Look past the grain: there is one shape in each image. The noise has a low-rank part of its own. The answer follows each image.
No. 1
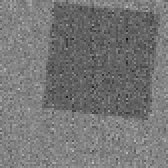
dark square
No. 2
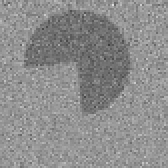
dark disc with a wedge cut out
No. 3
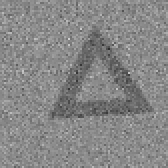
dark triangle frame
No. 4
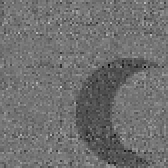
dark crescent
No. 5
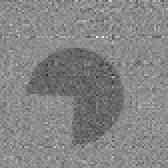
dark disc with a wedge cut out
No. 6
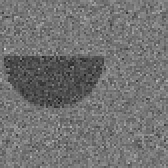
dark half disc
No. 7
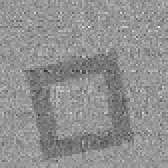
dark square frame
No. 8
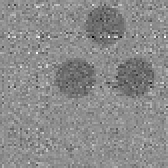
dark three dots
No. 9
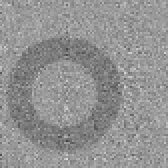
dark ring
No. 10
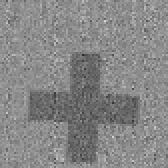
dark cross
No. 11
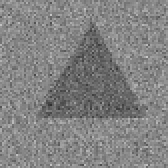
dark triangle
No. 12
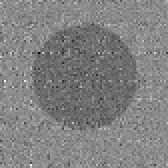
dark disc
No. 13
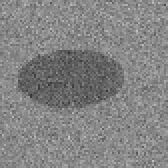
dark ellipse
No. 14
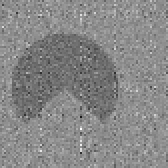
dark disc with a wedge cut out
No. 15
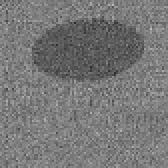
dark ellipse
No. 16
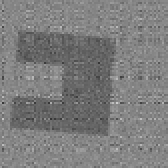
dark square with a notch
